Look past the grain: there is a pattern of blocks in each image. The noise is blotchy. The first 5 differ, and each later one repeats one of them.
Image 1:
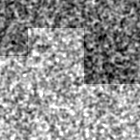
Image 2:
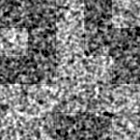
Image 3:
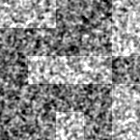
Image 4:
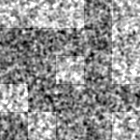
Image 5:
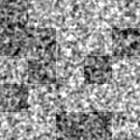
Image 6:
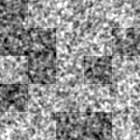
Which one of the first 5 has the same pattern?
5
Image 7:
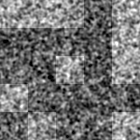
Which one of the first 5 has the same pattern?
4
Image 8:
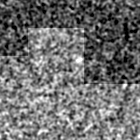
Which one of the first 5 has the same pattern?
1
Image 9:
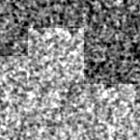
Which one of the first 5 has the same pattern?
1
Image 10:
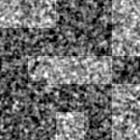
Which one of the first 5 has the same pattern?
3
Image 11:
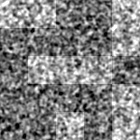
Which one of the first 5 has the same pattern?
3
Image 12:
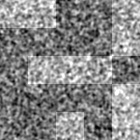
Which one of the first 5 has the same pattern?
3
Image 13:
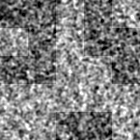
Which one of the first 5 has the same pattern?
2
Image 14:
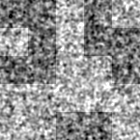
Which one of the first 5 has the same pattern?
2
